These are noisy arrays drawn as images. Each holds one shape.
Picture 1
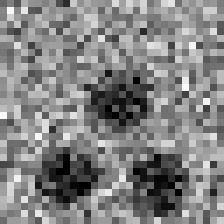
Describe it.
dark three dots
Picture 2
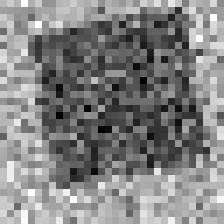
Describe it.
dark square
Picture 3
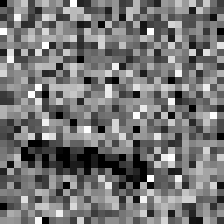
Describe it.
dark bar
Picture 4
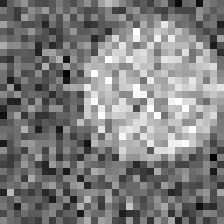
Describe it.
light disc
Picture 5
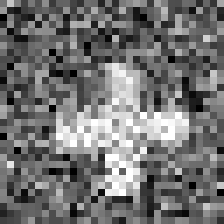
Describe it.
light cross
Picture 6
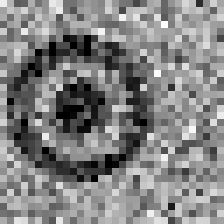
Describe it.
dark bullseye
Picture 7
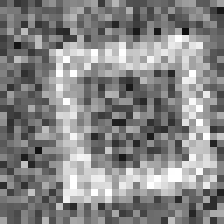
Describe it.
light square frame
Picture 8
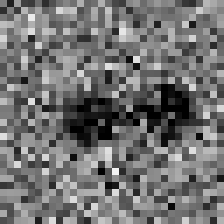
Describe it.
dark dumbbell
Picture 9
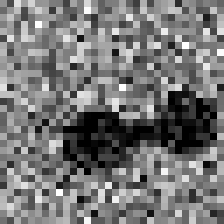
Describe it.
dark dumbbell
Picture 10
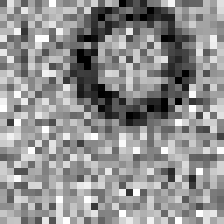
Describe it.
dark ring
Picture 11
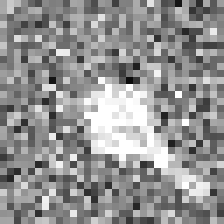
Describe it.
light lollipop
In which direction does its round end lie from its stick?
up and left
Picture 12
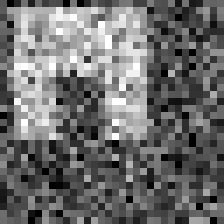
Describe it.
light square with a notch
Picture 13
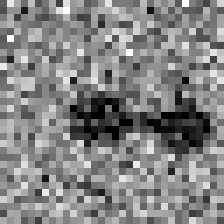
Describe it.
dark dumbbell
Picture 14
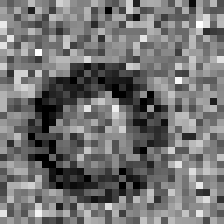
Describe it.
dark ring
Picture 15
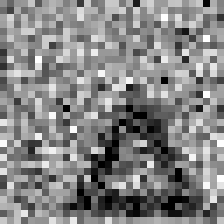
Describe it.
dark triangle frame
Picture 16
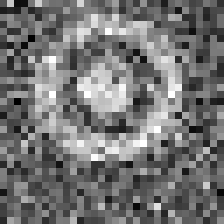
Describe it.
light bullseye
